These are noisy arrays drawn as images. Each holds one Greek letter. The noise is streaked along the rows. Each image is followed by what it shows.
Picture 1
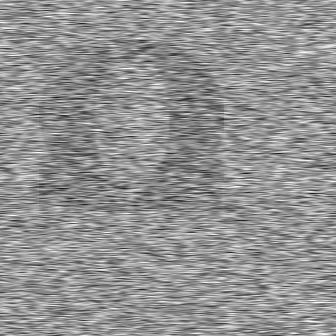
omega
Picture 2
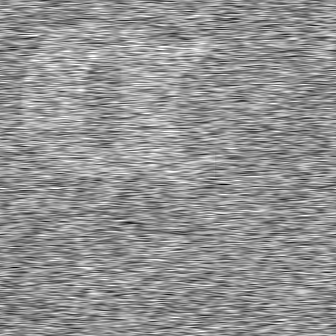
alpha
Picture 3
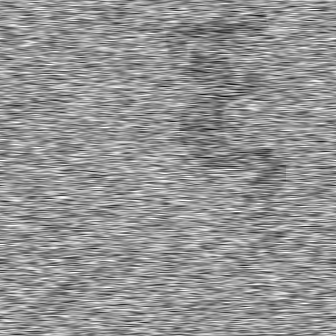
xi
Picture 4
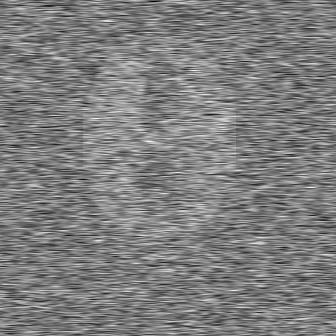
theta
